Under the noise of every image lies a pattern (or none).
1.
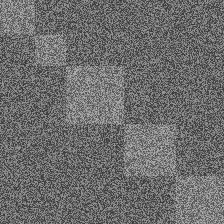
blocks along the diagonal
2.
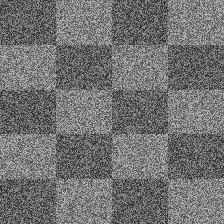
a checkerboard
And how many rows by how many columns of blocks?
5 by 4
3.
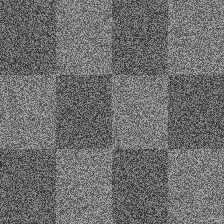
a checkerboard
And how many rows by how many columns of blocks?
3 by 4
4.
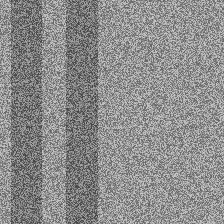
bands of columns
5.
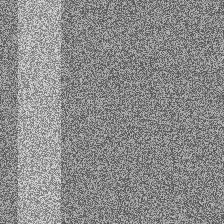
one band of columns
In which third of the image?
left
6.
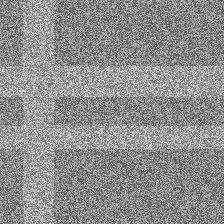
bands of rows crossing bands of columns
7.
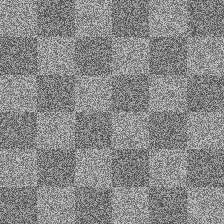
a checkerboard
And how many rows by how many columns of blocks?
6 by 6
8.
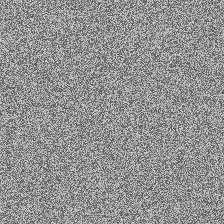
only noise
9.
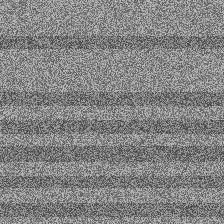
bands of rows
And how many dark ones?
6
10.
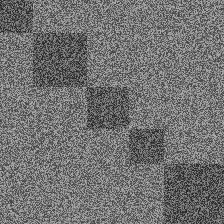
blocks along the diagonal
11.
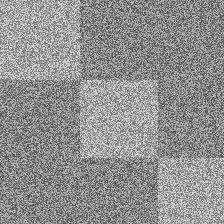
blocks along the diagonal
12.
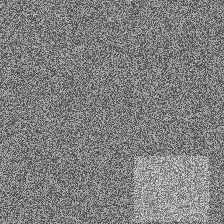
one block
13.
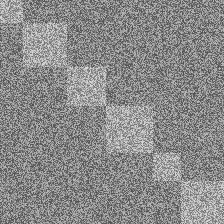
blocks along the diagonal
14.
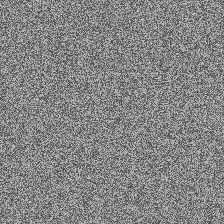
only noise
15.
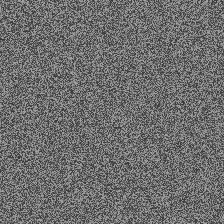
only noise
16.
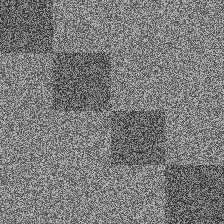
blocks along the diagonal
